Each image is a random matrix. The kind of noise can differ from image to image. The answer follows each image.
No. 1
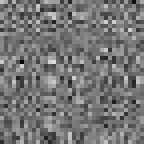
low rank plus noise
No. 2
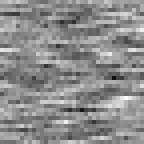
streaked along the rows
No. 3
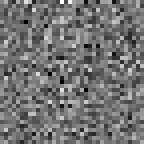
low rank plus noise
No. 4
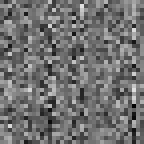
columns of uneven size
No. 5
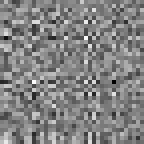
low rank plus noise
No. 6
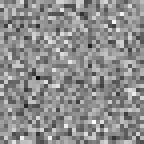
independent entries
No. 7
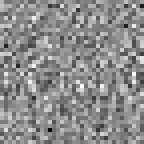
low rank plus noise
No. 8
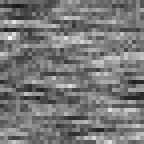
streaked along the rows
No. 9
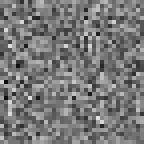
low rank plus noise
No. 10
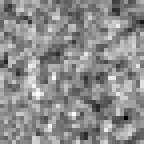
blotchy
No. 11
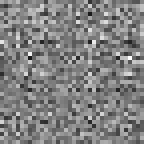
low rank plus noise
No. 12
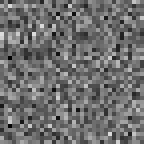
low rank plus noise
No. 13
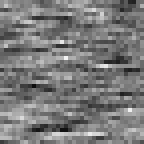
streaked along the rows
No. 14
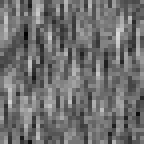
streaked along the columns
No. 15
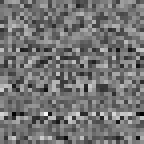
rows of uneven size
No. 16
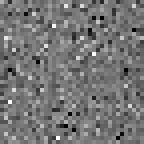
heavy tails
